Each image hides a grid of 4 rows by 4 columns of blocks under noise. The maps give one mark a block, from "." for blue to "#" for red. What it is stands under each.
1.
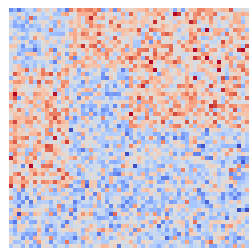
. # # #
# . # #
# . . .
. . . .
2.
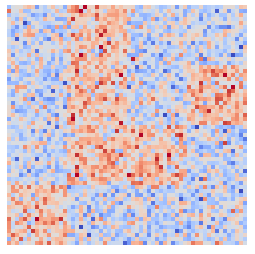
. # . .
. # . #
. # # .
# . . .
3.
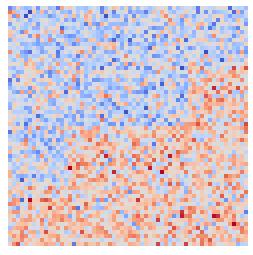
. . . .
. . . #
. # # #
# # # #
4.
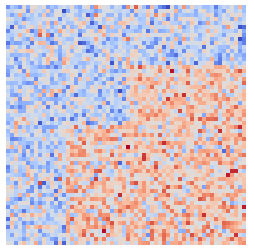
. . . .
. . # #
. # # #
. # # #
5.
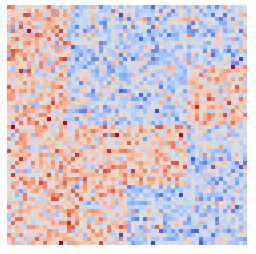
# . . .
# . . #
# # # .
# # . .
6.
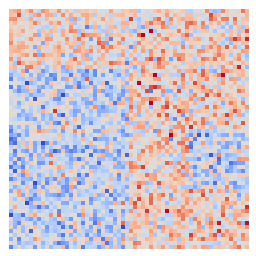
# # # #
. . # #
. . # .
. . # #
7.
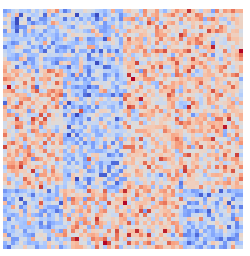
. . # #
# . # #
# . # #
. # # .
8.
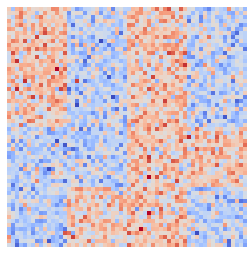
# . # .
# . # .
. . # #
. # # .
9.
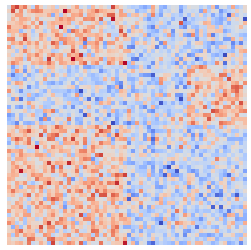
# # . .
. . . #
# # . .
# # . .
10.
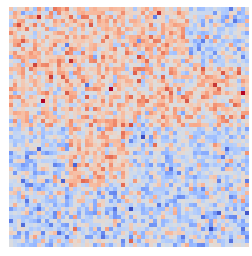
# # # .
# # # #
. # . .
. . . .
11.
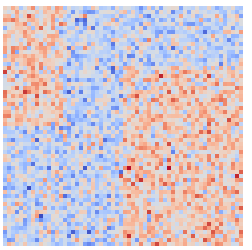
# . . .
# . # #
. . # #
. . # #
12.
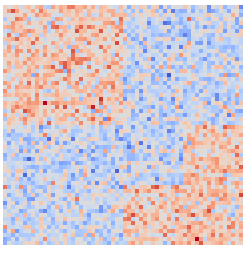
# # . .
# # . .
. . . #
. . # #
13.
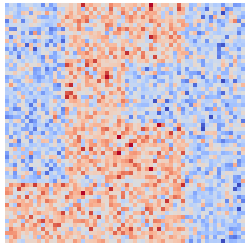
. # # .
. # . .
. # # .
# # # .
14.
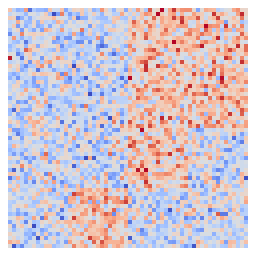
. . # #
. . # #
. . # .
. # . .
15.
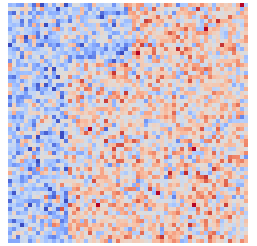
. . # #
. # # #
. # # #
. # # #
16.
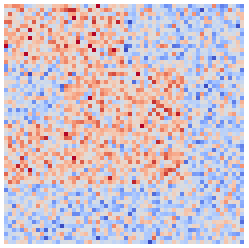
# # . .
. # # .
# # # .
. . . .
